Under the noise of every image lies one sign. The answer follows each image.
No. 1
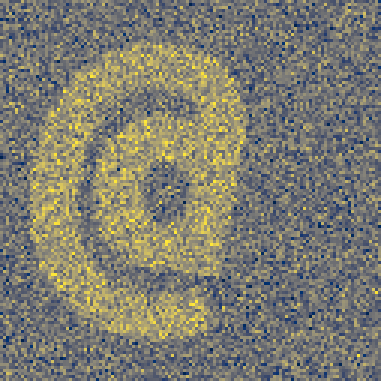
at sign
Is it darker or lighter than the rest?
lighter
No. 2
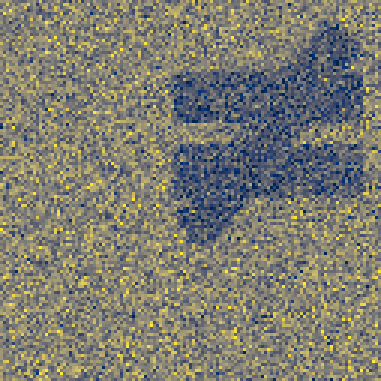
not-equal sign
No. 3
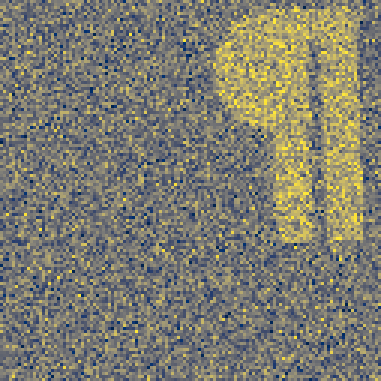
pilcrow
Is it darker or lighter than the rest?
lighter
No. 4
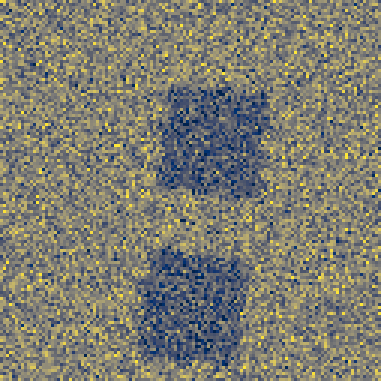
colon
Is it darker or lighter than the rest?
darker
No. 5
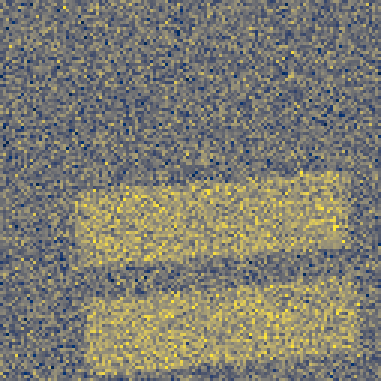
equals sign
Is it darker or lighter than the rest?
lighter
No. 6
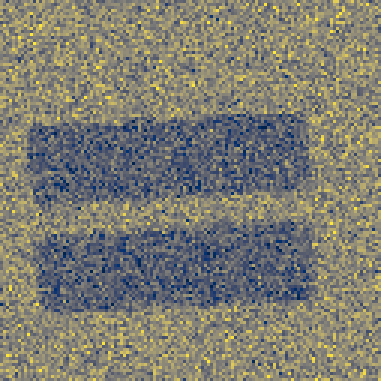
equals sign
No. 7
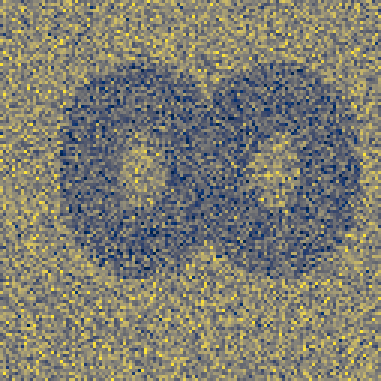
infinity sign
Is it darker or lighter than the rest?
darker
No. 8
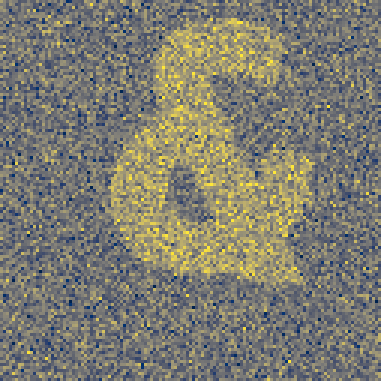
ampersand
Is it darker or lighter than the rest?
lighter
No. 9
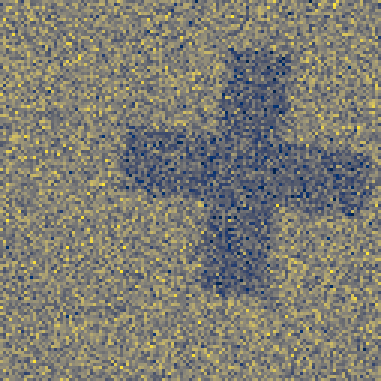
plus sign
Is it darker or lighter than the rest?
darker
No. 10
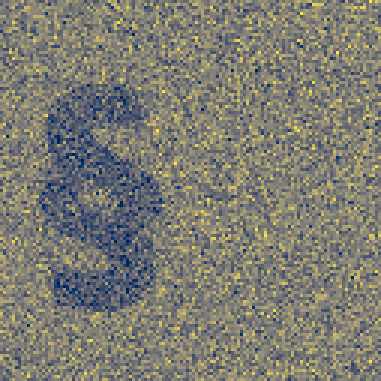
section sign
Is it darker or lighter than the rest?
darker
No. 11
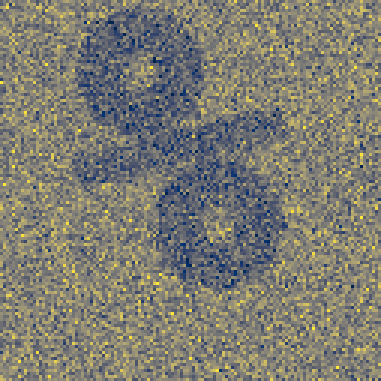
percent sign
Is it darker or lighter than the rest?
darker
